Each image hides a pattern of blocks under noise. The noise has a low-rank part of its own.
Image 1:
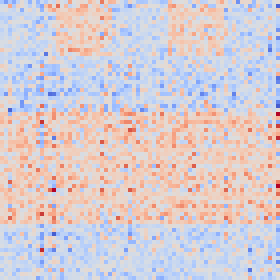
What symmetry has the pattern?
left and right mirror each other
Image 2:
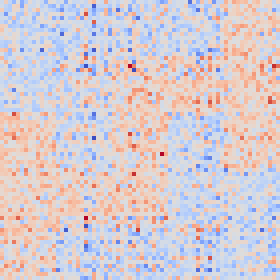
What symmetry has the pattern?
the same after a half turn
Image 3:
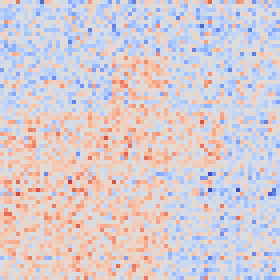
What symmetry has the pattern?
mirrored about the diagonal from the bottom left
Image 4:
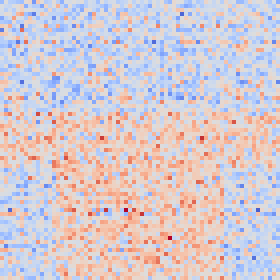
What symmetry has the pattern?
left and right mirror each other
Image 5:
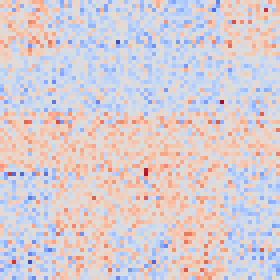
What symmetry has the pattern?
left and right mirror each other
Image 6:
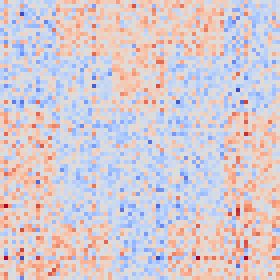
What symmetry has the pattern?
left and right mirror each other
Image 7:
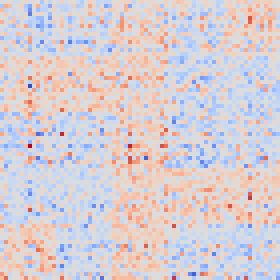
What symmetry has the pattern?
the same after a half turn
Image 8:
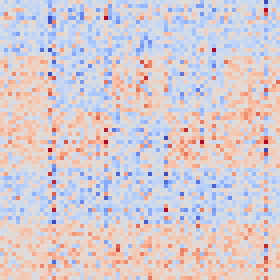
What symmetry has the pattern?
left and right mirror each other
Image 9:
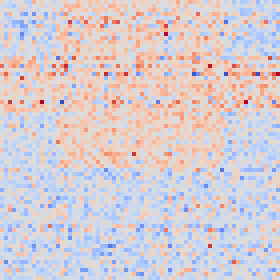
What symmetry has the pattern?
left and right mirror each other
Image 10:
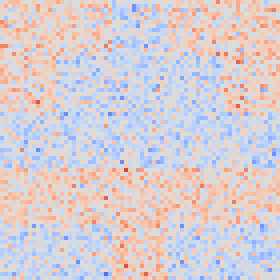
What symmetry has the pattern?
left and right mirror each other
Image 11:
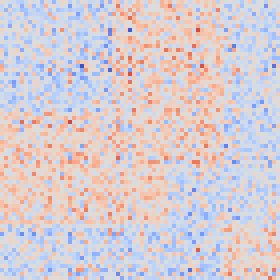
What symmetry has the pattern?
mirrored about the diagonal from the top left
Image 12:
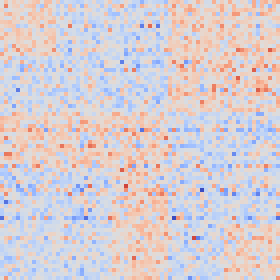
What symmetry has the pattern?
mirrored about the diagonal from the bottom left
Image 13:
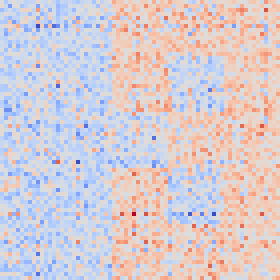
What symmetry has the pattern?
top and bottom mirror each other
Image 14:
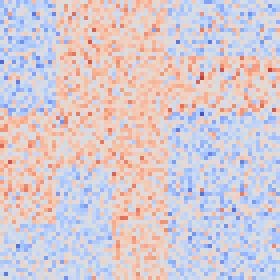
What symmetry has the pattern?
no symmetry
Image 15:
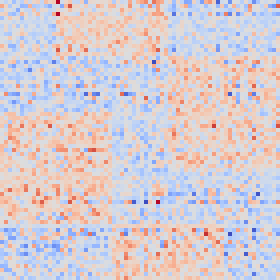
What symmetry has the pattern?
the same after a half turn
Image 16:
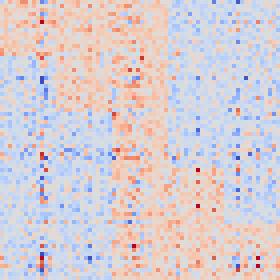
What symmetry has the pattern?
the same after a half turn
